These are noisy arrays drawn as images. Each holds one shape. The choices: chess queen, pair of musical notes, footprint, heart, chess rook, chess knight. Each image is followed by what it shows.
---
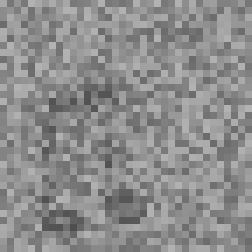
pair of musical notes
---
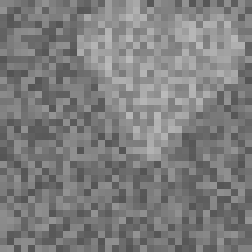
heart
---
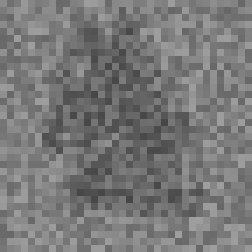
chess knight
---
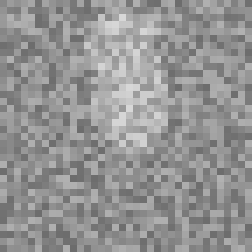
footprint
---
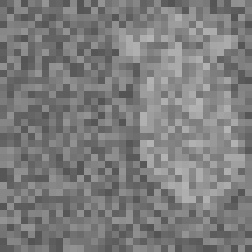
footprint
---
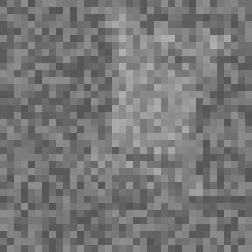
chess rook
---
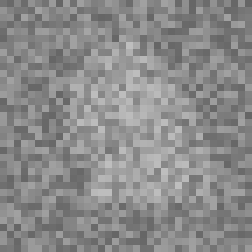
chess knight
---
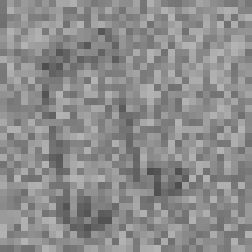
pair of musical notes
